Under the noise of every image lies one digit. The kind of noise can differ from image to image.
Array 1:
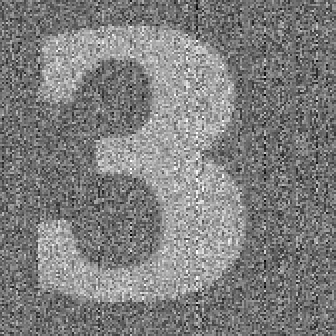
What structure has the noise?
columns of uneven size
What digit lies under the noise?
3
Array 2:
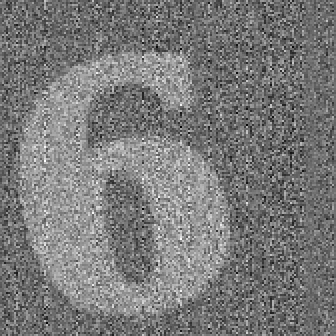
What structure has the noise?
columns of uneven size
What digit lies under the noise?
6
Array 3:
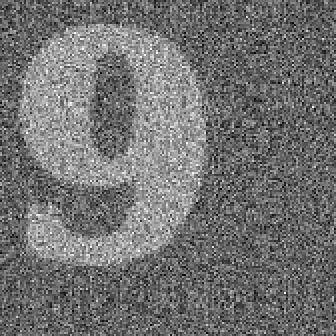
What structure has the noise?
low rank plus noise
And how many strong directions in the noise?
five to eight
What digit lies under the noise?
9
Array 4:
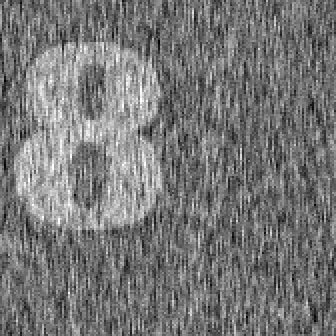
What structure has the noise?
streaked along the columns
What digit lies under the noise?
8
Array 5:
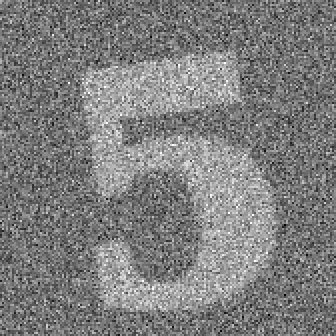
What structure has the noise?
independent entries
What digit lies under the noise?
5
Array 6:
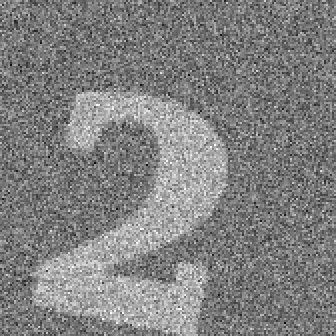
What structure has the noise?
independent entries
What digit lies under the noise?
2
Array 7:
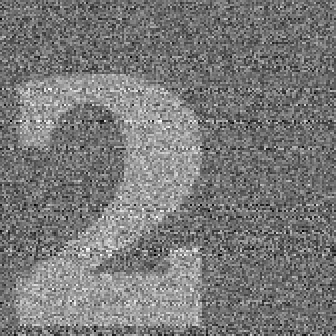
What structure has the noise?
rows of uneven size
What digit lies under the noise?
2
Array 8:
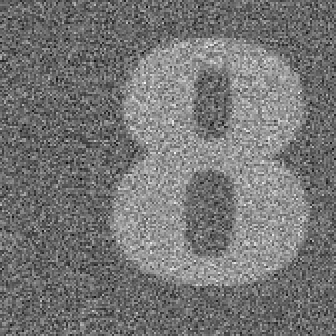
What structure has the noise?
low rank plus noise
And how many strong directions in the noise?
five to eight
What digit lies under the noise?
8
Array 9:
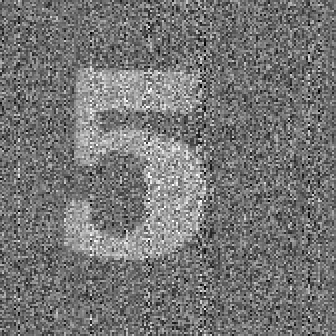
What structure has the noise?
columns of uneven size
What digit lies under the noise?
5
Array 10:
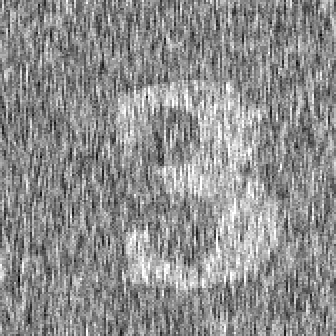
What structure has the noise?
streaked along the columns
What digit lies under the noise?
3
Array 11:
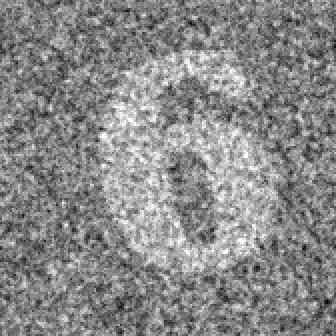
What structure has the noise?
blotchy
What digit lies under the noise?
6
